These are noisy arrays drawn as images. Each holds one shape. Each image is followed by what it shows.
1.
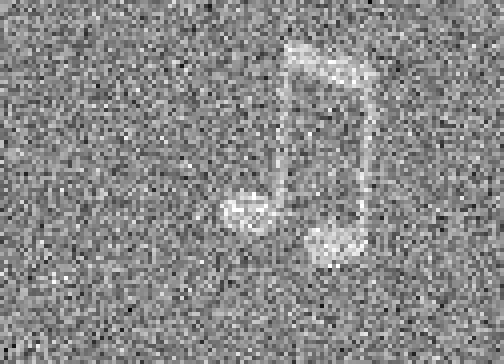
pair of musical notes
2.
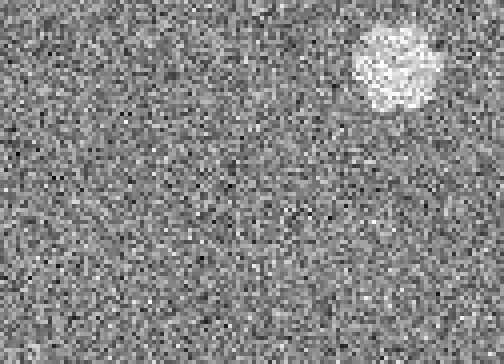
flower
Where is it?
top right
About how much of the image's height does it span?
a quarter
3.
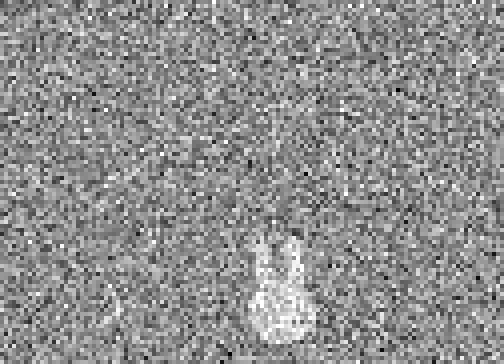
rabbit's head
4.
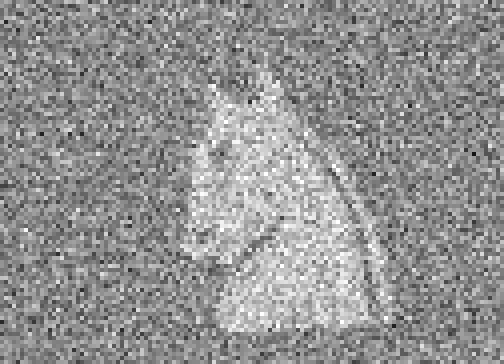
chess knight
